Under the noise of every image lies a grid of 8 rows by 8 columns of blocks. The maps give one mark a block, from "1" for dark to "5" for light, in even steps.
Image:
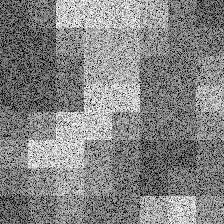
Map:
12555421
11344322
11244223
11255224
23553223
35532112
23432122
12322453
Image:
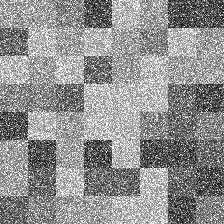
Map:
44315411
25454354
54524544
33255521
15455323
41415112
42522521
23445513
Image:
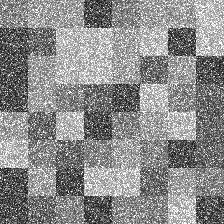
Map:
34413445
12554515
14554241
14321532
42513452
53234312
14155243
12313351
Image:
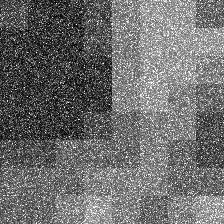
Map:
21124553
11124555
11114554
11114543
11123442
22333432
33344433
33454345
